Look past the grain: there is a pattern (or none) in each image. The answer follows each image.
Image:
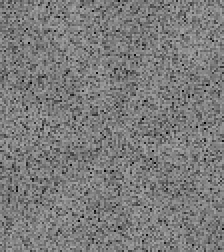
spokes from one point
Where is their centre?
centre
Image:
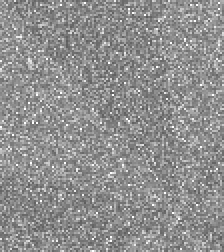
spokes from one point
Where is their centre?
bottom right
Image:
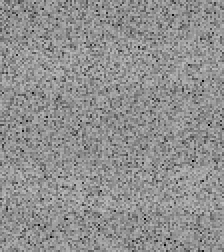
horizontal stripes
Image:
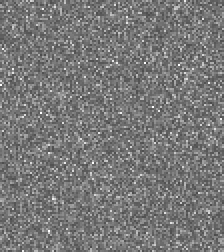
only noise
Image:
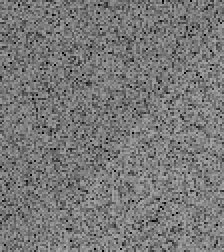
a sharp edge
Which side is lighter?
bottom right
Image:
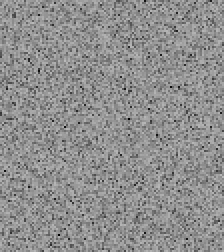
only noise
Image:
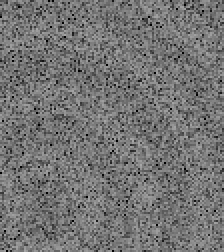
rings round one point
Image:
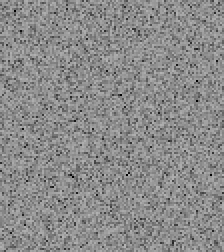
only noise
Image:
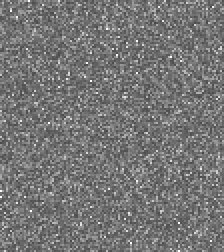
only noise
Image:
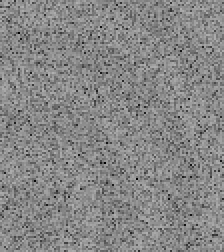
rings round one point
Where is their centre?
bottom left
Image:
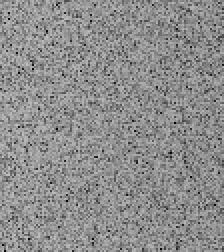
a smooth slope
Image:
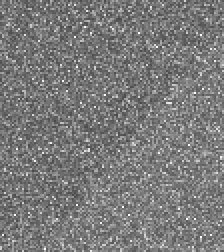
a sharp edge
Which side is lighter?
bottom right
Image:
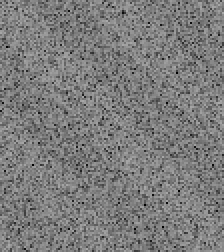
diagonal stripes
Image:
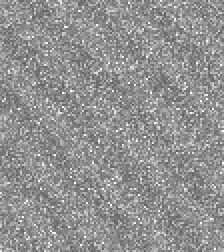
diagonal stripes
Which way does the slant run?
top left to bottom right
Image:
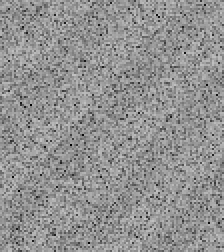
diagonal stripes
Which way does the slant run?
bottom left to top right
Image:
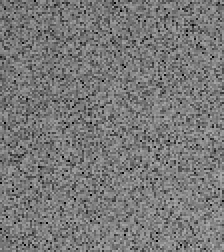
a smooth slope
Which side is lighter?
bottom right
